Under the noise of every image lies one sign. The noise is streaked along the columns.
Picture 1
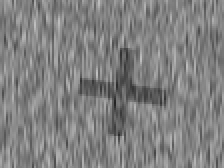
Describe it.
dark plus sign
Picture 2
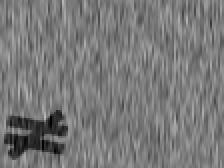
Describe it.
dark not-equal sign, bottom left
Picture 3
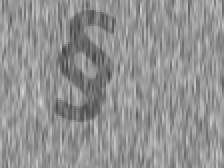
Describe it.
dark section sign
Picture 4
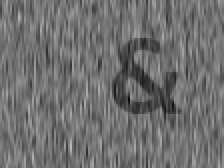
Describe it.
dark ampersand
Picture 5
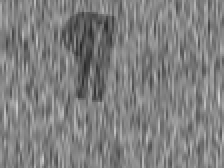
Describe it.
dark pilcrow
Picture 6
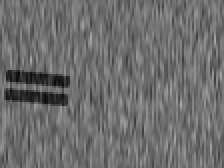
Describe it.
dark equals sign, middle left
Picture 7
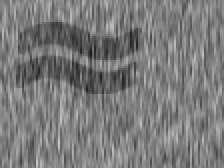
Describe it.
dark approximately sign
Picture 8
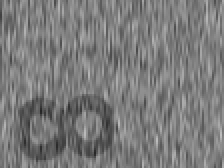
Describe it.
dark infinity sign
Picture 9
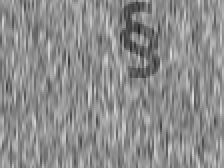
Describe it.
dark section sign
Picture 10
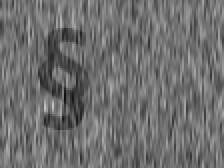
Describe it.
dark section sign
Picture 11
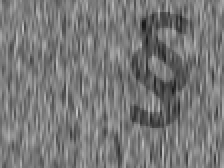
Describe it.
dark section sign
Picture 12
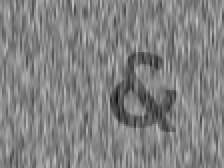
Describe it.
dark ampersand
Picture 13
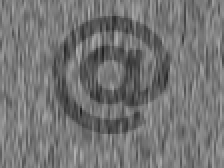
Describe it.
dark at sign
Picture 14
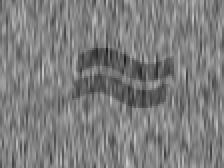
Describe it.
dark approximately sign
